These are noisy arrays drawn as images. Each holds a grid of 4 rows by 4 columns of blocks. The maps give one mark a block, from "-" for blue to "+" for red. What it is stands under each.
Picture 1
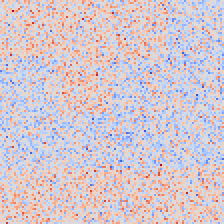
+ + + -
- + - -
- - - -
+ + + +
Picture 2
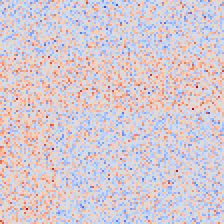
- - - -
+ + + +
+ - - -
+ - - -
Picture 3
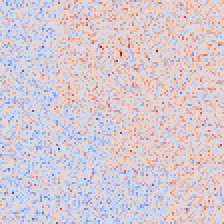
- + + +
- + + +
- - + +
- - - +
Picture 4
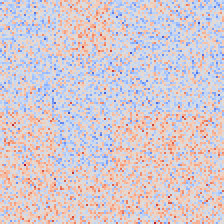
- + - -
- - - -
+ - + +
+ + + +
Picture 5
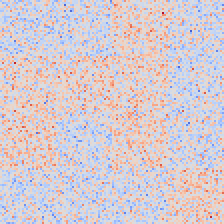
- - + -
+ + + -
+ - + -
- - - +
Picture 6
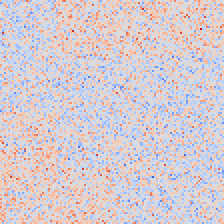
- + + +
- - - -
+ - - -
+ + - -
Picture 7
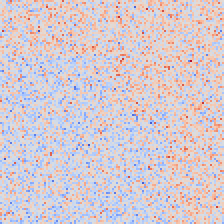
+ + + +
- - + +
- - - +
- - - +
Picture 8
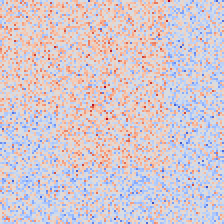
+ + + -
+ + + -
- + + -
- - - -
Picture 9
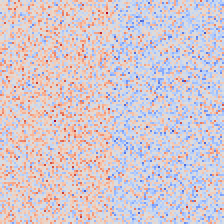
+ + - -
+ + - -
+ + - -
+ + - -
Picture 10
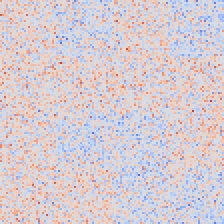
+ - + -
+ + + +
+ - - +
+ + - -
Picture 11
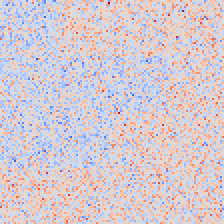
- + + +
- - - +
- - + +
+ + + +
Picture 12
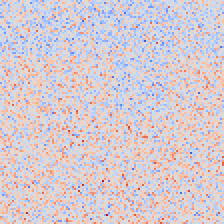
- - - -
+ + - +
+ + + +
+ + + +
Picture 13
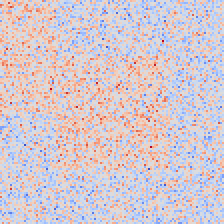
+ - - -
+ + + -
- + + -
- - - -
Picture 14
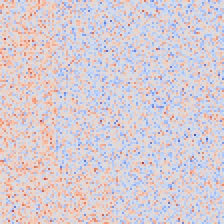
+ - - -
+ - - -
+ - - -
+ + - -
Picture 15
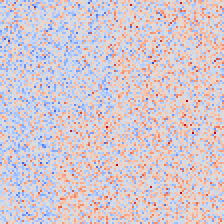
- - + +
- - + +
- + + +
- + + +
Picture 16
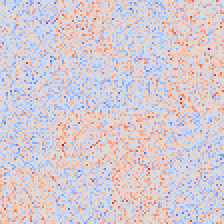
- + - +
- - - +
- + + -
+ - + -
